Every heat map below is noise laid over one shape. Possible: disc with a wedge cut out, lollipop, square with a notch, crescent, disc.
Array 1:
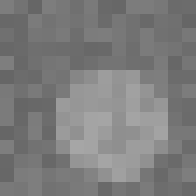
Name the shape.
disc
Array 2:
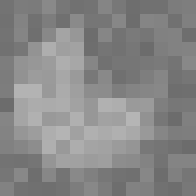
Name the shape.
disc with a wedge cut out
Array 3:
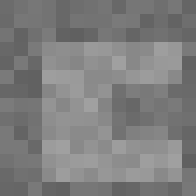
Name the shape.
square with a notch
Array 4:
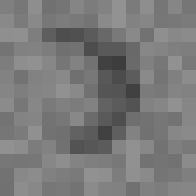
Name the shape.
crescent
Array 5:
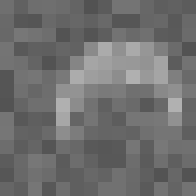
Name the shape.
crescent
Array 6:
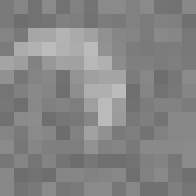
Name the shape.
crescent
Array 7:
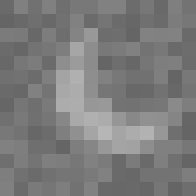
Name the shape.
crescent
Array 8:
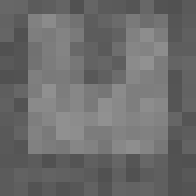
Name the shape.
square with a notch
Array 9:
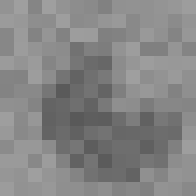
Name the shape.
disc with a wedge cut out
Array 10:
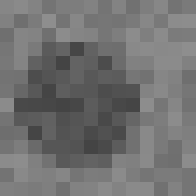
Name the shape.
disc
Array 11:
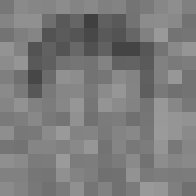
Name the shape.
crescent
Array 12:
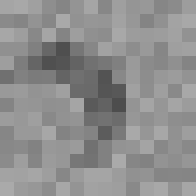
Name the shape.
crescent
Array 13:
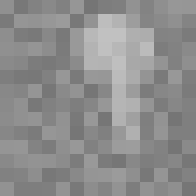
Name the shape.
lollipop
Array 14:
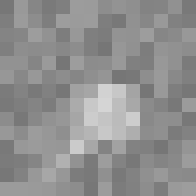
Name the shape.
lollipop
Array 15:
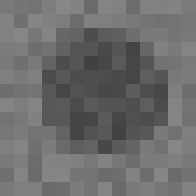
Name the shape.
disc
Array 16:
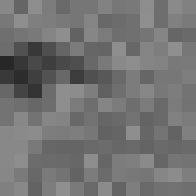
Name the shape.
lollipop
